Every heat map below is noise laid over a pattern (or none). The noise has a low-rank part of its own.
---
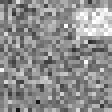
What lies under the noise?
one block
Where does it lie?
top right
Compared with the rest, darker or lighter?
lighter
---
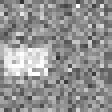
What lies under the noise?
one block
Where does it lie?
middle left
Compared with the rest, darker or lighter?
lighter
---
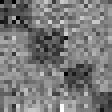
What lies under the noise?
blocks along the diagonal
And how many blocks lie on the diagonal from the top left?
4
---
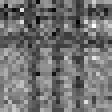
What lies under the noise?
bands of rows crossing bands of columns
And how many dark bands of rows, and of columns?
2 and 3
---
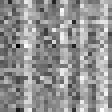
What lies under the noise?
bands of columns
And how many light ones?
4
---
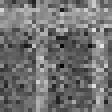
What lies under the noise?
bands of rows crossing bands of columns
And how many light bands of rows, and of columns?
1 and 2
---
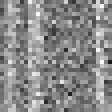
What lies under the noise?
bands of columns
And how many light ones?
3
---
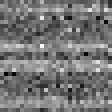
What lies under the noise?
bands of rows
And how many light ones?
4
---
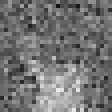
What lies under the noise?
one block
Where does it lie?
bottom middle
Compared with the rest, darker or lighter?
lighter
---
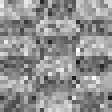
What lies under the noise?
a checkerboard
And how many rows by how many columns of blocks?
6 by 3
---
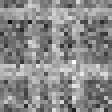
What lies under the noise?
bands of rows crossing bands of columns
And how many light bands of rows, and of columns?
2 and 3
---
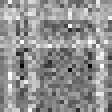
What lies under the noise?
bands of rows crossing bands of columns
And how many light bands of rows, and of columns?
2 and 3
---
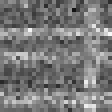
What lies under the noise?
bands of rows crossing bands of columns
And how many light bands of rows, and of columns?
3 and 1
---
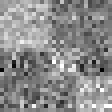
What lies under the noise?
blocks along the diagonal
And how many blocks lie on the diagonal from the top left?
3
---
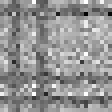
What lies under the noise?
bands of rows crossing bands of columns
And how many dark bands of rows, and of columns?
3 and 2
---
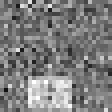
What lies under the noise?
one block
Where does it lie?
bottom middle
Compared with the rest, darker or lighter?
lighter
